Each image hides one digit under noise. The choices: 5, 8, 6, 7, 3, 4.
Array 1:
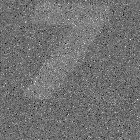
7
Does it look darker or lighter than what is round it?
lighter
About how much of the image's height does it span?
two thirds
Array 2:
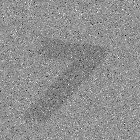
7
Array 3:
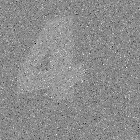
4
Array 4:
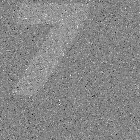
7
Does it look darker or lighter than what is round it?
lighter
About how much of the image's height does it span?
two thirds
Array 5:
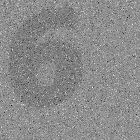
6
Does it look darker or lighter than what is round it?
darker
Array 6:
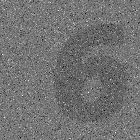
6
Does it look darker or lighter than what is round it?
darker
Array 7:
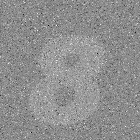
8
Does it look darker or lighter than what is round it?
lighter
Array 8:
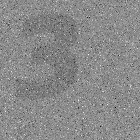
3
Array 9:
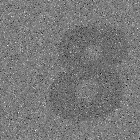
8
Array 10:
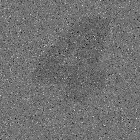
4
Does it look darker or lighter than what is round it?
darker
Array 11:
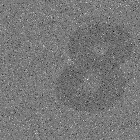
8
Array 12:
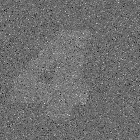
4
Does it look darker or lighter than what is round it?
lighter
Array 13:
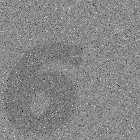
6
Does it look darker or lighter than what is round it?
darker
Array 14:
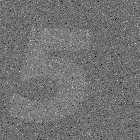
5
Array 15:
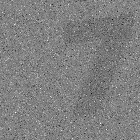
7
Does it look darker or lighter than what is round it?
darker
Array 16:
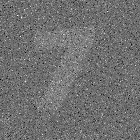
7
